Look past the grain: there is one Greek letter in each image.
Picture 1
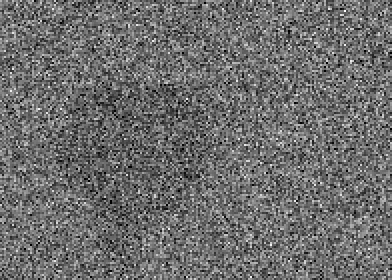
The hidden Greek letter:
phi
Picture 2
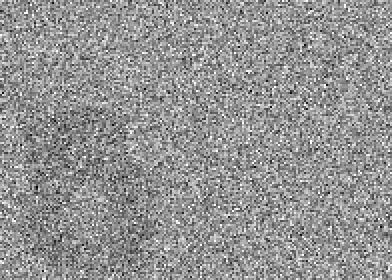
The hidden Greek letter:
delta
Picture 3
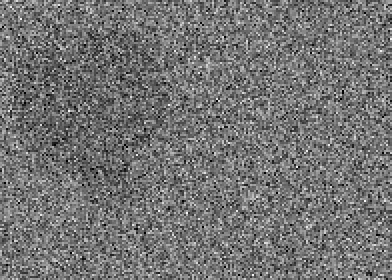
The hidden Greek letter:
phi
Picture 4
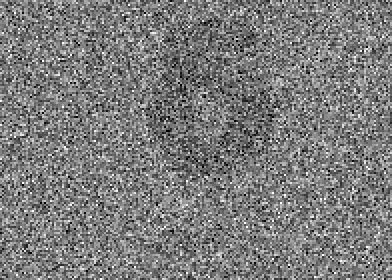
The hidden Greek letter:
delta
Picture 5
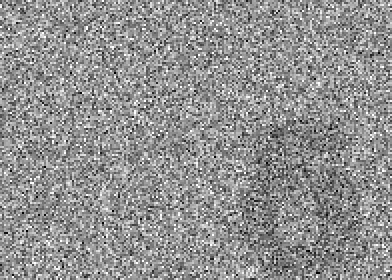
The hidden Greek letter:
delta
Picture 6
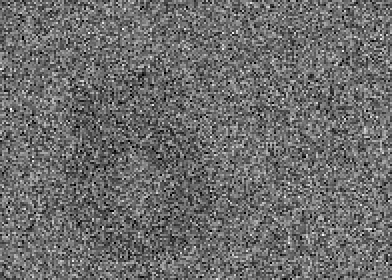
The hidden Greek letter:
delta
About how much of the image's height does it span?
two thirds
